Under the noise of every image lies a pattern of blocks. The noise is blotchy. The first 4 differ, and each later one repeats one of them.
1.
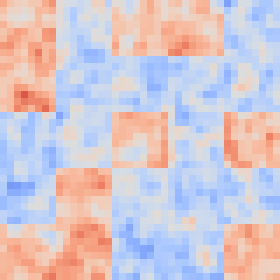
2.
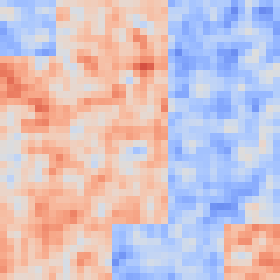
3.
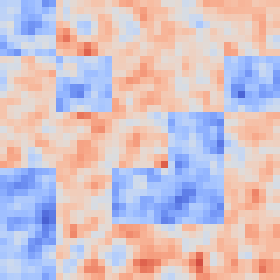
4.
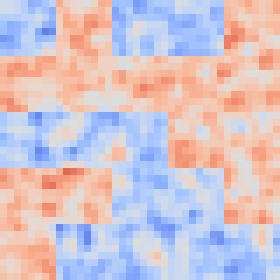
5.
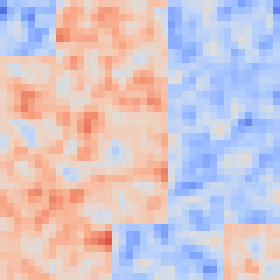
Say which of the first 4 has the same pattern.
2
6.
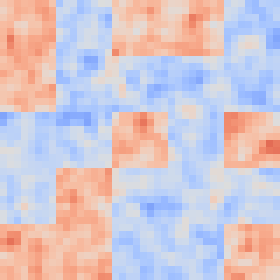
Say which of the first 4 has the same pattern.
1
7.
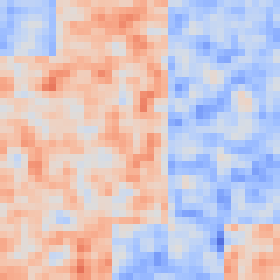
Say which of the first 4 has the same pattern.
2
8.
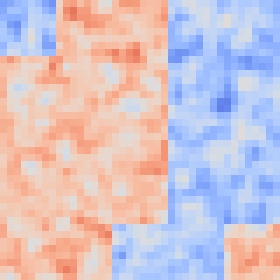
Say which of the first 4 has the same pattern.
2
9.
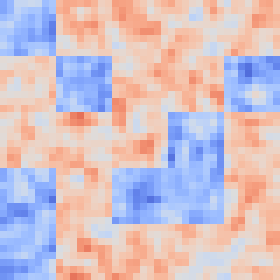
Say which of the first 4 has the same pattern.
3
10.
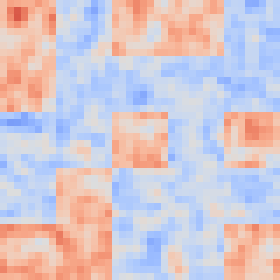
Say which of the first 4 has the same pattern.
1
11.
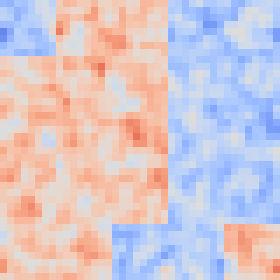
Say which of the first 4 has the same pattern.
2
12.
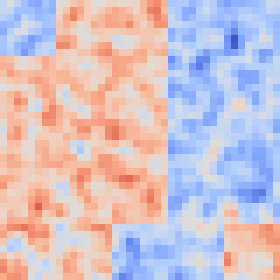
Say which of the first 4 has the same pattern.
2
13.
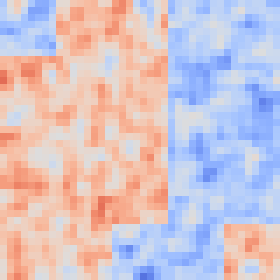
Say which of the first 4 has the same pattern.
2
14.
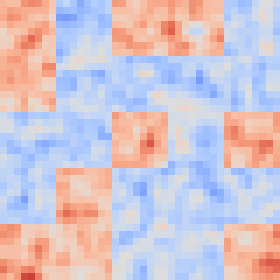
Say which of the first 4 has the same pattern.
1
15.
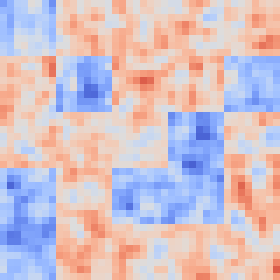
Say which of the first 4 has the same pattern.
3
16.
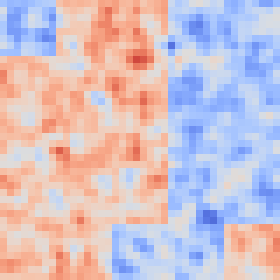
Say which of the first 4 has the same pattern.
2
